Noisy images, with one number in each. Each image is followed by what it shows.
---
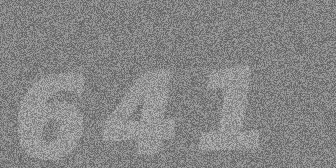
641
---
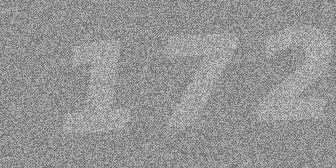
172
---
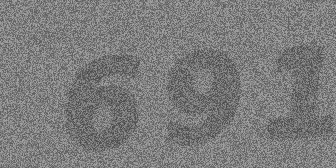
691
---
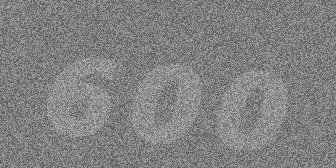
600
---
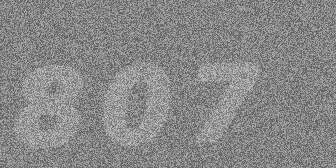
807
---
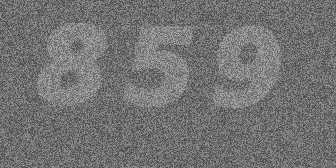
859
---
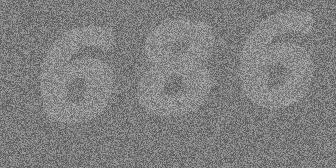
686
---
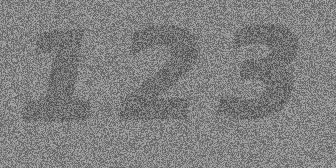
123
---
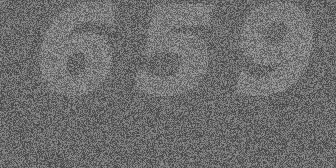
659
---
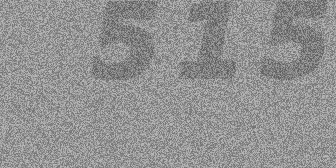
515
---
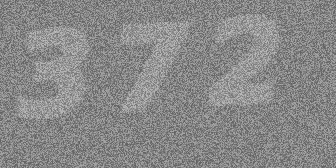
372
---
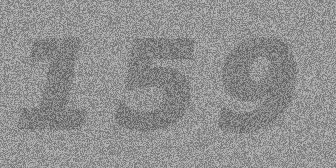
159
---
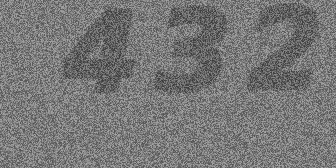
432
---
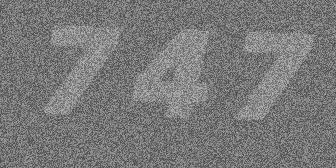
747
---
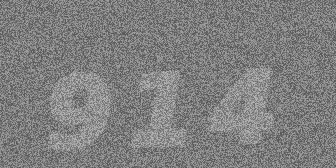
914
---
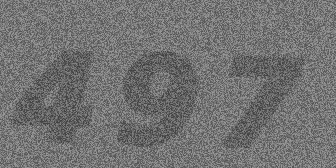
497
